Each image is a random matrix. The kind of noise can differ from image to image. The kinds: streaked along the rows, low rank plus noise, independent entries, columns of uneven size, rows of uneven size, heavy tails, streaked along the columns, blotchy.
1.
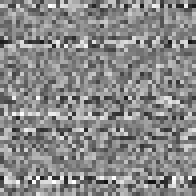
rows of uneven size
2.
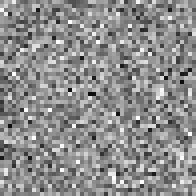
independent entries
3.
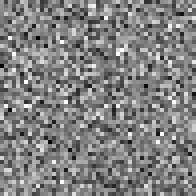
independent entries
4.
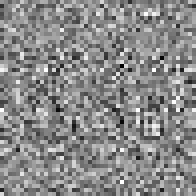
low rank plus noise
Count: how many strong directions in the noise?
three or four
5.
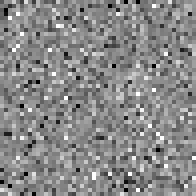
heavy tails
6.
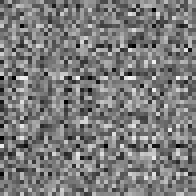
low rank plus noise
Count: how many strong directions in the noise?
one
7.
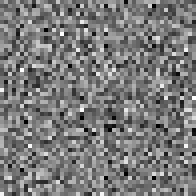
low rank plus noise
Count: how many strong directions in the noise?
five to eight
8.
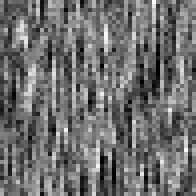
streaked along the columns
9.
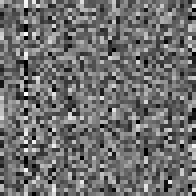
columns of uneven size
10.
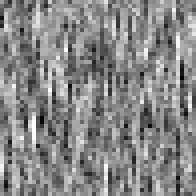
streaked along the columns
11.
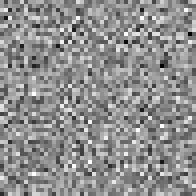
low rank plus noise
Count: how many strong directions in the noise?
two
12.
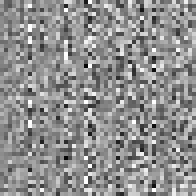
columns of uneven size
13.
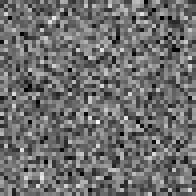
independent entries
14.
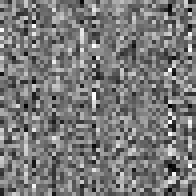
columns of uneven size
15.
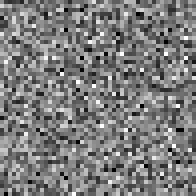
independent entries
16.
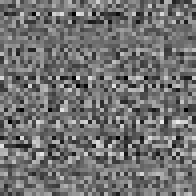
rows of uneven size
